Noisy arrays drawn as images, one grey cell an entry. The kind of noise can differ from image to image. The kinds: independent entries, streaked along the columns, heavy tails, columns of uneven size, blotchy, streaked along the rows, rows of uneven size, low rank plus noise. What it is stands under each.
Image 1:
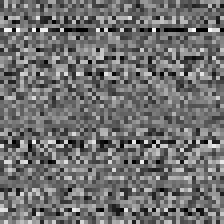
rows of uneven size
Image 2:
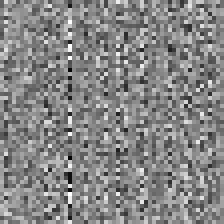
columns of uneven size
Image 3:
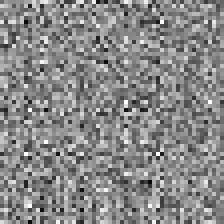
low rank plus noise
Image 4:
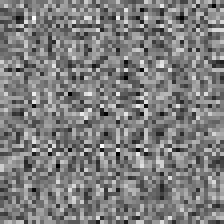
low rank plus noise
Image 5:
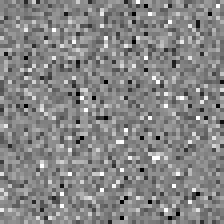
heavy tails
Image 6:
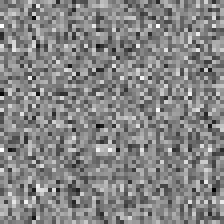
low rank plus noise
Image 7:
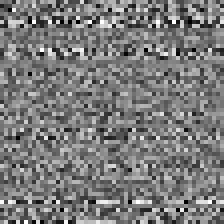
rows of uneven size
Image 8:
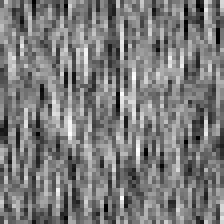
streaked along the columns
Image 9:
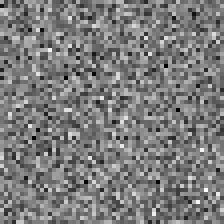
independent entries
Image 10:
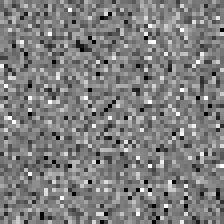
heavy tails
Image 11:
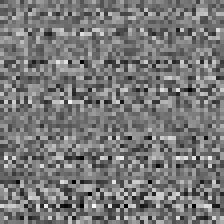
rows of uneven size
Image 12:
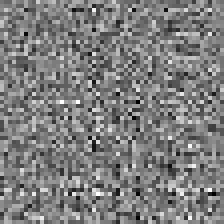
low rank plus noise
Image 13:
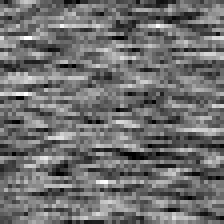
streaked along the rows
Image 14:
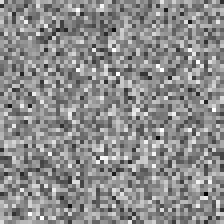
independent entries
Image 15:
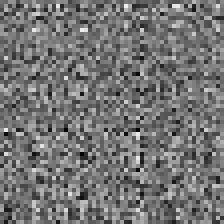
low rank plus noise
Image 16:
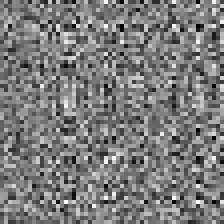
low rank plus noise
